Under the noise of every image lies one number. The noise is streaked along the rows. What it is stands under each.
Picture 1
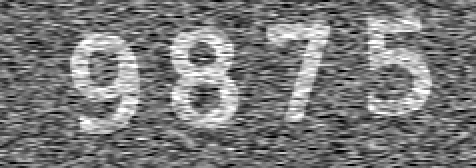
9875
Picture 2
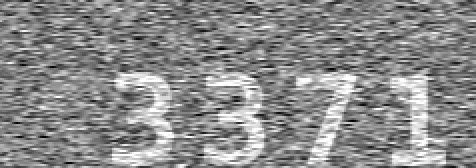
3371
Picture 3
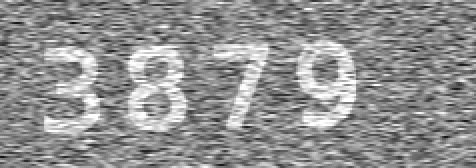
3879
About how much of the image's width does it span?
two thirds
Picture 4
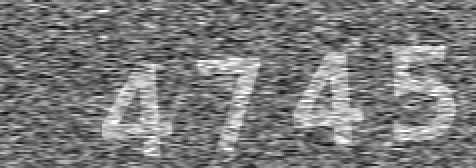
4745
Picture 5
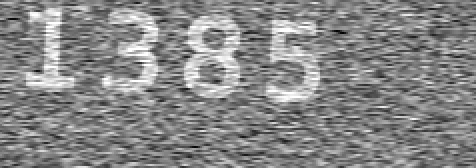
1385
